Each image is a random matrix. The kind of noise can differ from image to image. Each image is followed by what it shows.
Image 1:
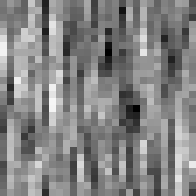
streaked along the columns
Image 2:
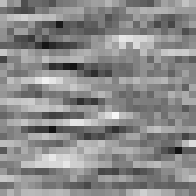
streaked along the rows
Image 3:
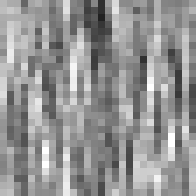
streaked along the columns
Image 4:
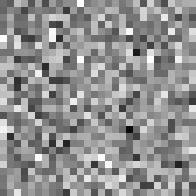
independent entries
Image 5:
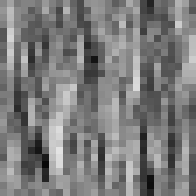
streaked along the columns
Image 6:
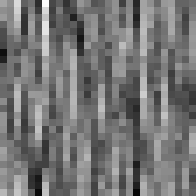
streaked along the columns
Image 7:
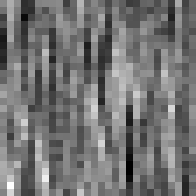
streaked along the columns
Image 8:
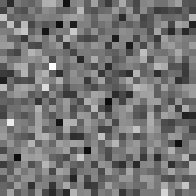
independent entries
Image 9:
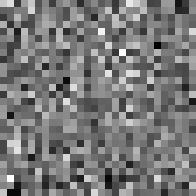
low rank plus noise
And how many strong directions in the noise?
five to eight
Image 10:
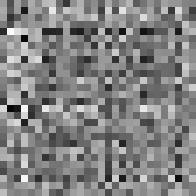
low rank plus noise
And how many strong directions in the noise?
two
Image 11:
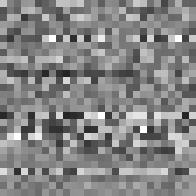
rows of uneven size
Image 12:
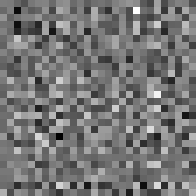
low rank plus noise
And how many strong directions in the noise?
two
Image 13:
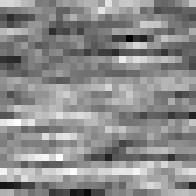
streaked along the rows
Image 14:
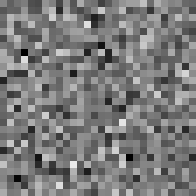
independent entries
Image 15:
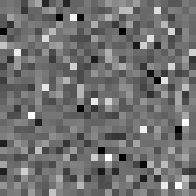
heavy tails
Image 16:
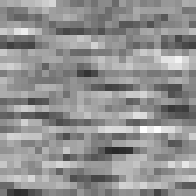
streaked along the rows
